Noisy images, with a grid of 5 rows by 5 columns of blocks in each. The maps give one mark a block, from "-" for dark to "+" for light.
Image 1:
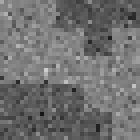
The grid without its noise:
+ + - - -
+ + + - +
+ + + + +
- - - + +
- - - - +
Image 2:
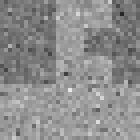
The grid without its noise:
- - + + -
- - + - -
- - + + -
+ + + + +
+ + + + +
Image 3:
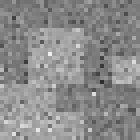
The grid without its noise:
- - - - -
- + + - -
- + + - +
+ + - - -
+ + + - -
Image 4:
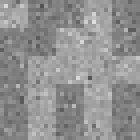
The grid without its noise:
+ - - + -
- - + + -
- + + + +
- + - + -
- + - + -
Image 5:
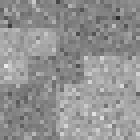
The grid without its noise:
- - - - -
+ + - - -
+ - - + +
- - + + +
- - + + +
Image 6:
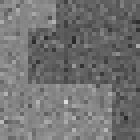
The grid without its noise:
+ + - - -
+ - - - -
+ - - - -
+ + + + -
+ + + + -
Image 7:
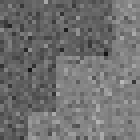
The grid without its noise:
- - - - +
- - - - +
- - + + +
- - + + +
- + + + +
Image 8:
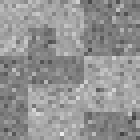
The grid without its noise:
+ + + - -
+ - + - -
- - - + +
- + + + +
- + + - -
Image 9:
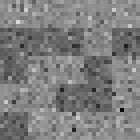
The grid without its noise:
+ + + + +
- - - + -
- + + - +
+ + - - +
- + + + +
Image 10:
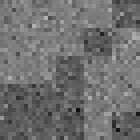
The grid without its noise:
+ + + + -
+ + + - +
+ + - + +
- - - + +
- - - + -
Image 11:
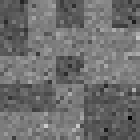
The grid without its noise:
- + - + -
- + + + +
+ + - + +
- - + - -
+ + + - -
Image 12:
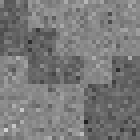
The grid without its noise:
- + + + +
- - + + +
+ - - + -
+ + + - -
+ + + - -
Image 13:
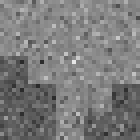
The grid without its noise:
+ + + + +
+ + + + +
- + + + +
- - + + -
- - + - -
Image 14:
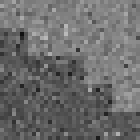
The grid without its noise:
+ + + + +
- + + + +
- - - + +
- - - - +
- - - - -
